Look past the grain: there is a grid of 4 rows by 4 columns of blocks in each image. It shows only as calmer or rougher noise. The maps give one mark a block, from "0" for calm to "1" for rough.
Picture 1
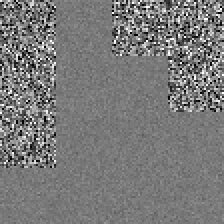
1011
1001
1000
0000
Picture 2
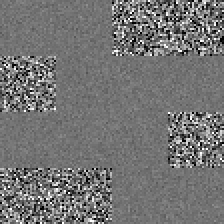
0011
1000
0001
1100
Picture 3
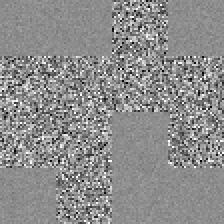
0010
1111
1101
0100
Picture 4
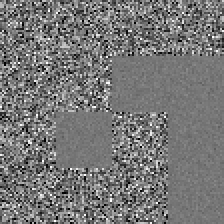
1111
1100
1010
1110
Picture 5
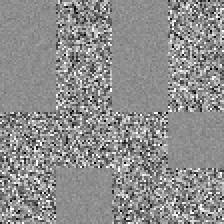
0101
0101
1110
1011
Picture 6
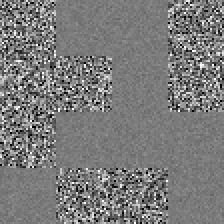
1001
1101
1000
0110
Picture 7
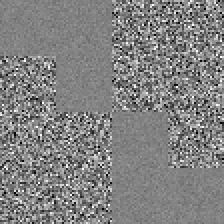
0011
1011
1101
1100
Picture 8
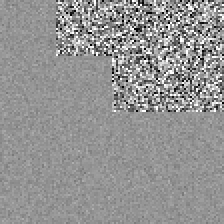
0111
0011
0000
0000
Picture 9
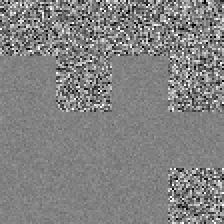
1111
0101
0000
0001
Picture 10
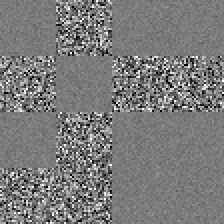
0100
1011
0100
1100
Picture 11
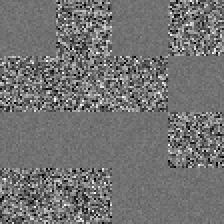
0101
1110
0001
1100
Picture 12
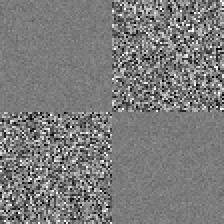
0011
0011
1100
1100
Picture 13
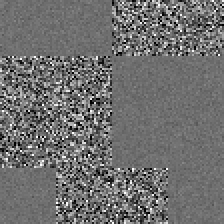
0011
1100
1100
0110
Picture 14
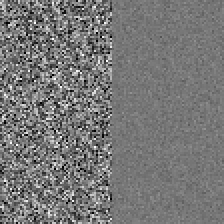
1100
1100
1100
1100
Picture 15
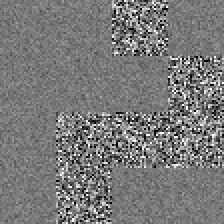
0010
0001
0111
0100
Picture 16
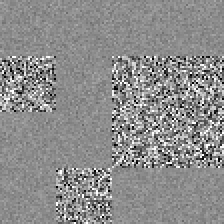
0000
1011
0011
0100
